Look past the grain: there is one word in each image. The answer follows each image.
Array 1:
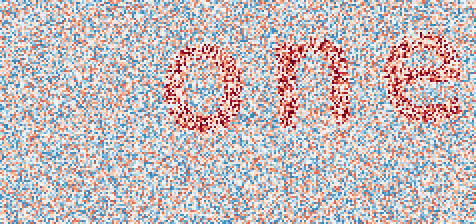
one
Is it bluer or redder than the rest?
redder
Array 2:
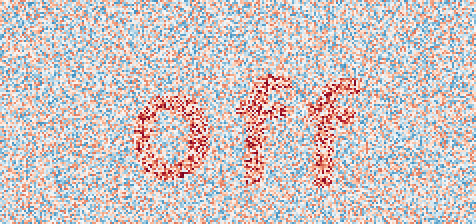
off
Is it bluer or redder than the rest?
redder
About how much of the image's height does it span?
half
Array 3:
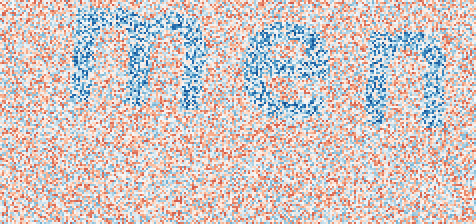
men
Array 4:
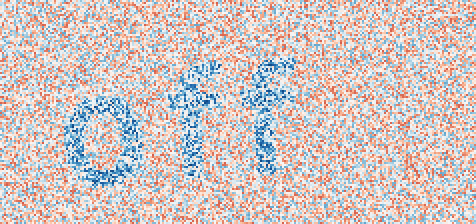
off
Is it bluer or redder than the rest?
bluer
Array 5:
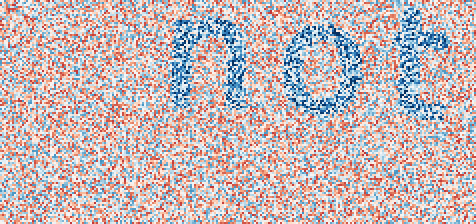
not
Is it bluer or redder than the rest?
bluer
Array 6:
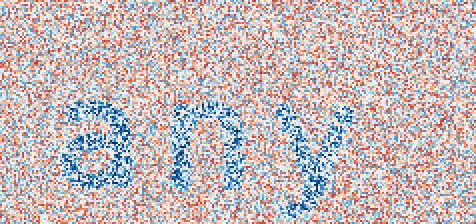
any
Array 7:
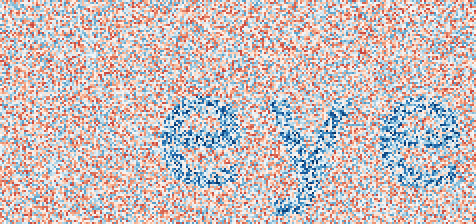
eye
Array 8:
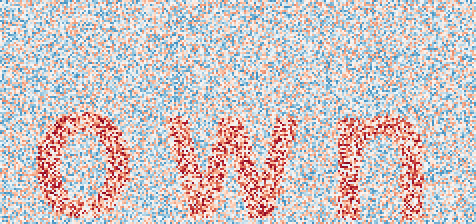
own
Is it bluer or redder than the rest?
redder
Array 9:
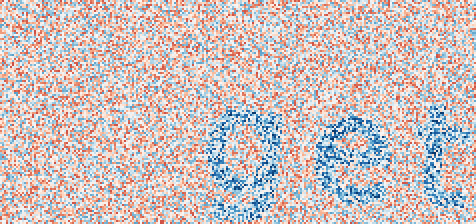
get
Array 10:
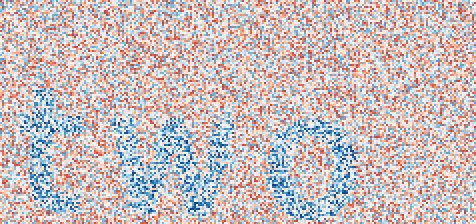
two
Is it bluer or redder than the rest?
bluer
